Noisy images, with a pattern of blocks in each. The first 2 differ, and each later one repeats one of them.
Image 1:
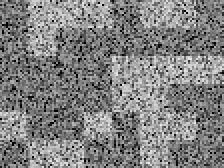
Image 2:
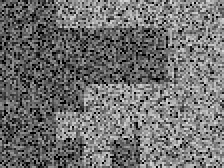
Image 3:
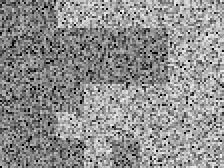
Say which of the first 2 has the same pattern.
2
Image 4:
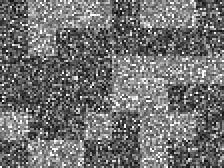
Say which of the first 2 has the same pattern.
1
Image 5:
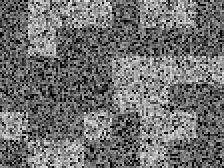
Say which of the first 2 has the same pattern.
1
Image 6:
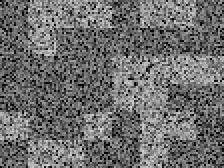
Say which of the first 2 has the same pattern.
1
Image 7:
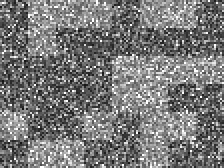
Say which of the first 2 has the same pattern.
1
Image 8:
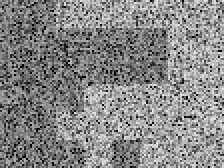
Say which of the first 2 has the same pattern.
2
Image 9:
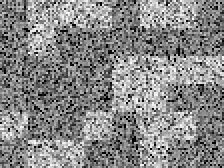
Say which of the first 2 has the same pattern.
1
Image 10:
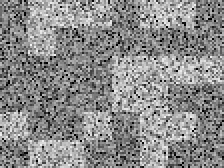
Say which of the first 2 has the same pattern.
1
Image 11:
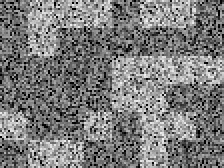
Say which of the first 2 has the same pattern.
1
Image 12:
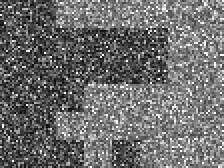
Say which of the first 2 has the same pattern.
2
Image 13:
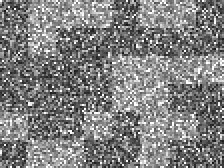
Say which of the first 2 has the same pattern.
1
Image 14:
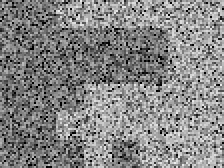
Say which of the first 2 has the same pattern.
2
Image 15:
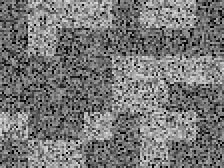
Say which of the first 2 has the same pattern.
1
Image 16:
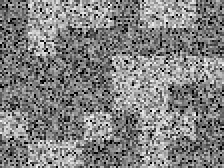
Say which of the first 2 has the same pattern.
1
